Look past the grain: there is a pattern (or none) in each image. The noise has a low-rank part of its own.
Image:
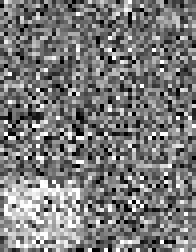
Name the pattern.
one block
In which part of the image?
bottom left
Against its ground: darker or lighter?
lighter
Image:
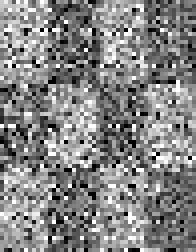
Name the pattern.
a checkerboard
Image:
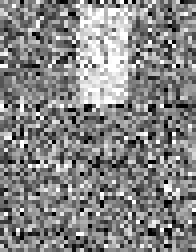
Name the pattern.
one block
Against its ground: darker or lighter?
lighter
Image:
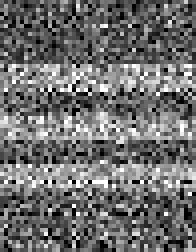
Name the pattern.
bands of rows
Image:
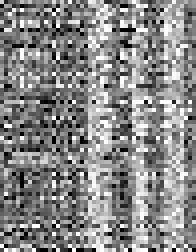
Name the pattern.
bands of columns
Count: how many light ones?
3
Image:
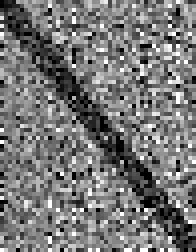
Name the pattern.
a diagonal band
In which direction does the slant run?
top left to bottom right
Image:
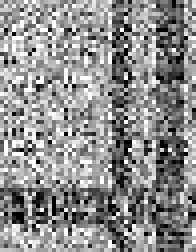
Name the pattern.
bands of rows crossing bands of columns
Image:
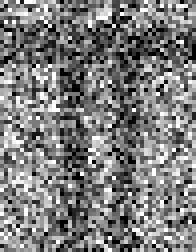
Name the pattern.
bands of rows crossing bands of columns
